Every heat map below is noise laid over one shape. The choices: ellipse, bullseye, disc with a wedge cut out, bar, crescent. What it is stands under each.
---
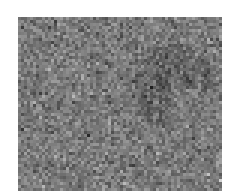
disc with a wedge cut out
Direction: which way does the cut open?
down and right
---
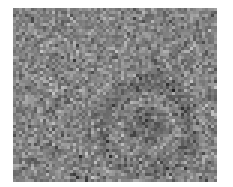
bullseye
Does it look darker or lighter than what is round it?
darker
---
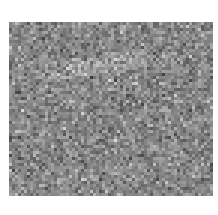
bar
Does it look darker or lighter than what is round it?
lighter
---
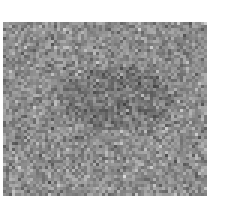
ellipse
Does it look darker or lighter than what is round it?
darker
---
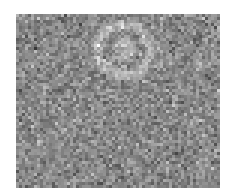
bullseye
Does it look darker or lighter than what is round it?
lighter
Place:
top middle
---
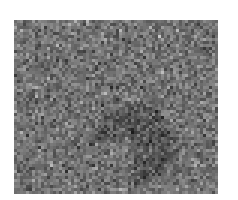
disc with a wedge cut out
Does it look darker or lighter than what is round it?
darker
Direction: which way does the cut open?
down and left
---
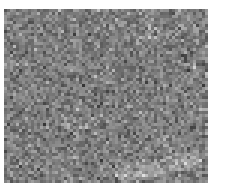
bar
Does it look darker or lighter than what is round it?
lighter
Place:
bottom right
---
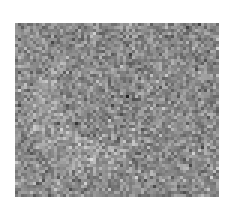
crescent
